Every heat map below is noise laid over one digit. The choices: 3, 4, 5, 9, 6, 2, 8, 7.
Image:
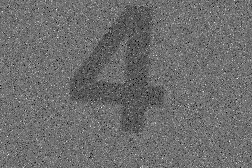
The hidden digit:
4
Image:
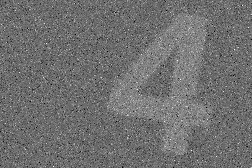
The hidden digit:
4
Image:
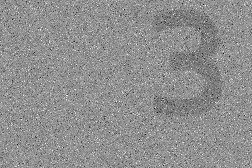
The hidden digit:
3
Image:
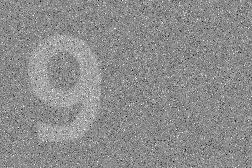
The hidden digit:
9
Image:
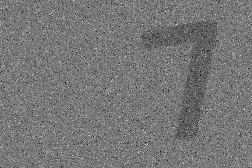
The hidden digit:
7
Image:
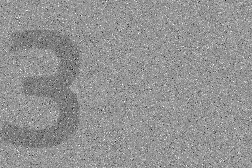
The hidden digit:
3
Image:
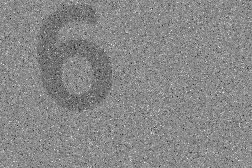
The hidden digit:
6
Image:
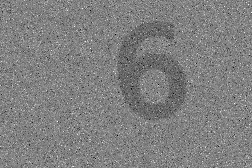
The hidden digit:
6
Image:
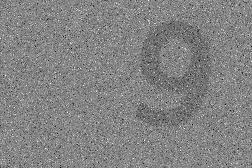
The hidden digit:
9
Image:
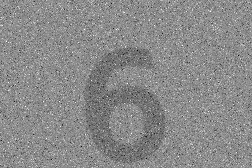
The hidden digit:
6
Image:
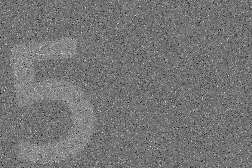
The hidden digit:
5
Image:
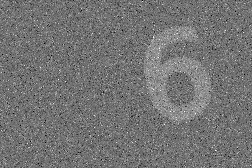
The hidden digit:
6
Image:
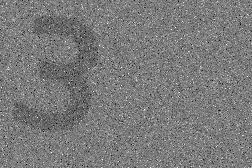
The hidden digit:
3
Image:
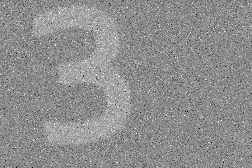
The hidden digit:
3
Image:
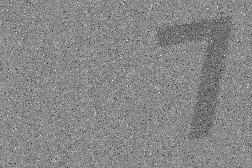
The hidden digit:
7
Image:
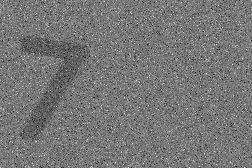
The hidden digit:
7
